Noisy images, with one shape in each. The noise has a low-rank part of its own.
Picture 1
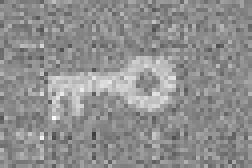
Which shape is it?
key
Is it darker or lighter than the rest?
lighter
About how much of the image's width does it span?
half
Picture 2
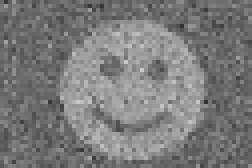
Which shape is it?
smiling face
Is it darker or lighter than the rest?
lighter
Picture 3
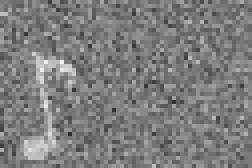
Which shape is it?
musical note
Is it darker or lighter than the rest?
lighter
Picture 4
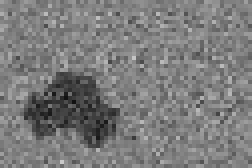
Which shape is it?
car
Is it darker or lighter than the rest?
darker
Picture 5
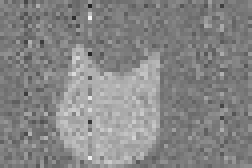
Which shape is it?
cat's head
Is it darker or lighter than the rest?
lighter
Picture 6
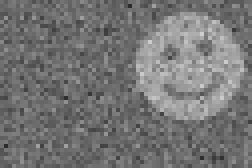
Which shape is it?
smiling face
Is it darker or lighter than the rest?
lighter
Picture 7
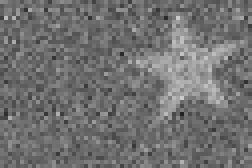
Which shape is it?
star
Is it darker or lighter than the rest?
lighter
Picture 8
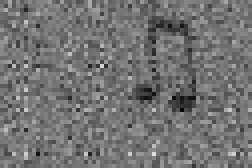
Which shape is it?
pair of musical notes
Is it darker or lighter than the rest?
darker
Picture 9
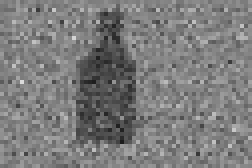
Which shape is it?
bottle
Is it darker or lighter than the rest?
darker
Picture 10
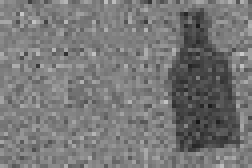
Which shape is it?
bottle
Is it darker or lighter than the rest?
darker
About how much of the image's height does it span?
nearly all
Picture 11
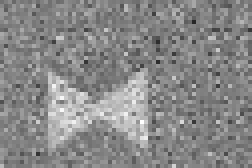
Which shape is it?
bow tie
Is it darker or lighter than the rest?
lighter
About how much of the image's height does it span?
half
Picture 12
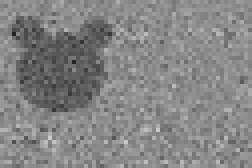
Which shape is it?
bear's head
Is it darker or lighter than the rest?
darker
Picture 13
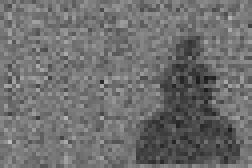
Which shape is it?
chess pawn
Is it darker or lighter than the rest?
darker
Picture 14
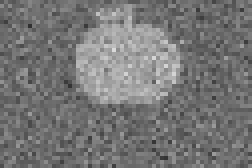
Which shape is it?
apple
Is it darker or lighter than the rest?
lighter
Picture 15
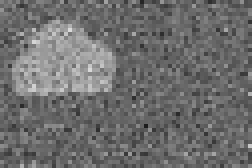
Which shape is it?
cloud
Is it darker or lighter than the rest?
lighter
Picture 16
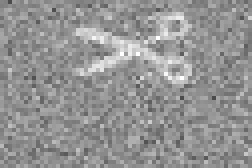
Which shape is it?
pair of scissors
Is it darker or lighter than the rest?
lighter
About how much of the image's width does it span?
half
